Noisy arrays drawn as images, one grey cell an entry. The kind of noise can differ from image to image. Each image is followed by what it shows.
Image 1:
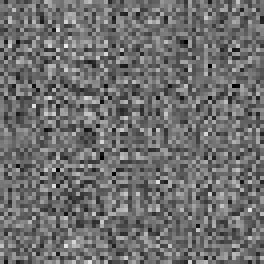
low rank plus noise
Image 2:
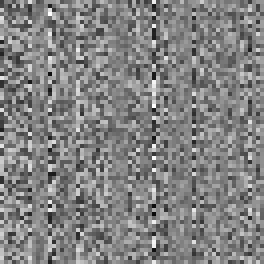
columns of uneven size
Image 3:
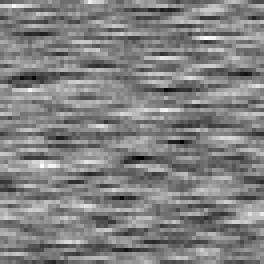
streaked along the rows
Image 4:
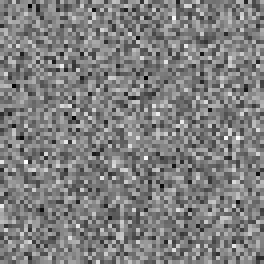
independent entries
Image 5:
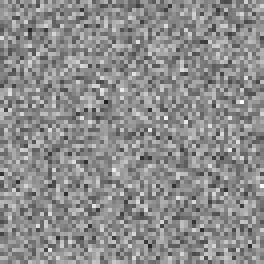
independent entries
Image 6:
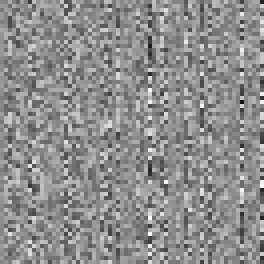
columns of uneven size
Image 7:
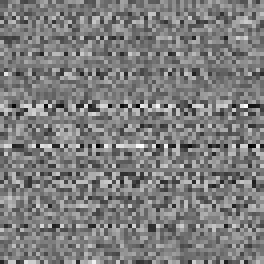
rows of uneven size
